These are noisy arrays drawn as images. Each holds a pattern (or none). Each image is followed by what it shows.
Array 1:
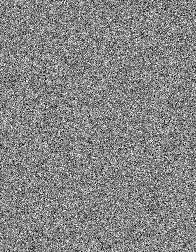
only noise
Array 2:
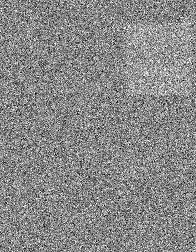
one block
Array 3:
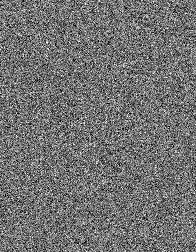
only noise
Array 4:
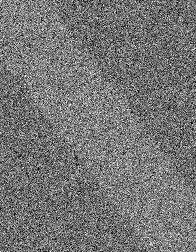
a diagonal band
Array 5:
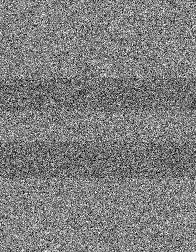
bands of rows
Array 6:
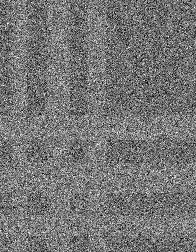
bands of rows crossing bands of columns
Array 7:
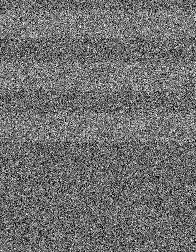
bands of rows
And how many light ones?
3
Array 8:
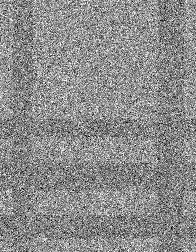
bands of rows crossing bands of columns
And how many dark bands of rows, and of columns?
3 and 2
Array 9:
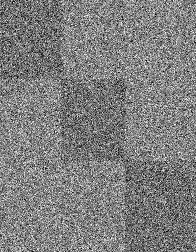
blocks along the diagonal
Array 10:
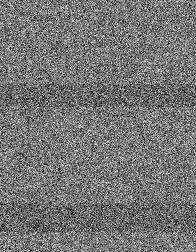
bands of rows
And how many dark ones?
2
